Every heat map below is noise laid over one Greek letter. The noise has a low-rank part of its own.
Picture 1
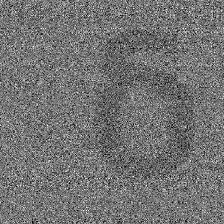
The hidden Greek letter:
delta
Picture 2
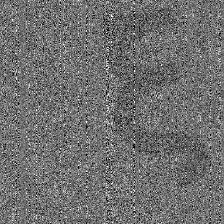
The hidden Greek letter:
xi
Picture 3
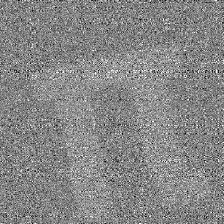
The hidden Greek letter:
pi
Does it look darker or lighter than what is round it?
lighter
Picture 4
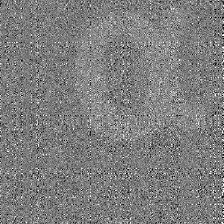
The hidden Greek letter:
alpha
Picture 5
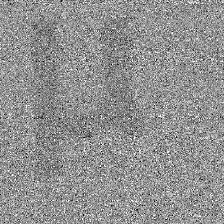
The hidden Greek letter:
mu
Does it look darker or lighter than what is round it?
darker
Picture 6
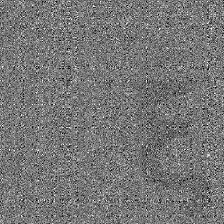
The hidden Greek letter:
xi
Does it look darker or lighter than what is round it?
darker
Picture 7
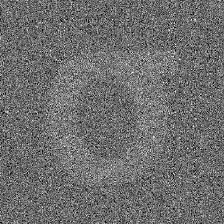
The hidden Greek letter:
sigma
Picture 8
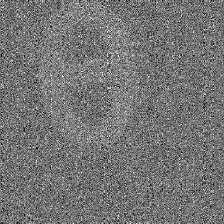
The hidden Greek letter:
theta
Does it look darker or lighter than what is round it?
lighter
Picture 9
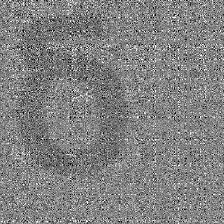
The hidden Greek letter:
delta
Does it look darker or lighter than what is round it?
darker
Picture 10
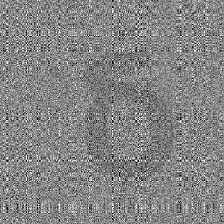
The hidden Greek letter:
delta
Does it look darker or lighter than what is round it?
darker
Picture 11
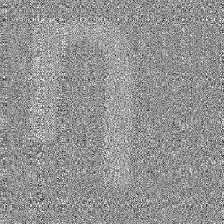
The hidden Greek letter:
eta
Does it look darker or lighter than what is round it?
lighter
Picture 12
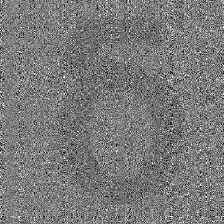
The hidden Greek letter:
delta
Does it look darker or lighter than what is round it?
darker
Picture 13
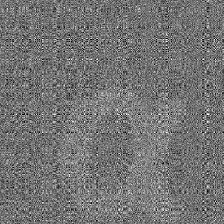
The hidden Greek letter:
alpha
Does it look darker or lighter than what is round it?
lighter
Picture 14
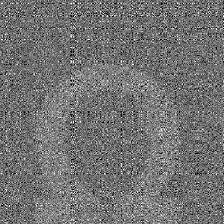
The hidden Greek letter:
omega
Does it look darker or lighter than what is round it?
lighter
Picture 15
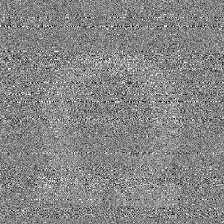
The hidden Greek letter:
omega
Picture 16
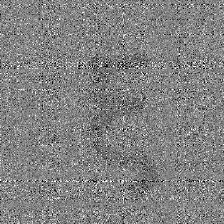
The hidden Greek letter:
xi
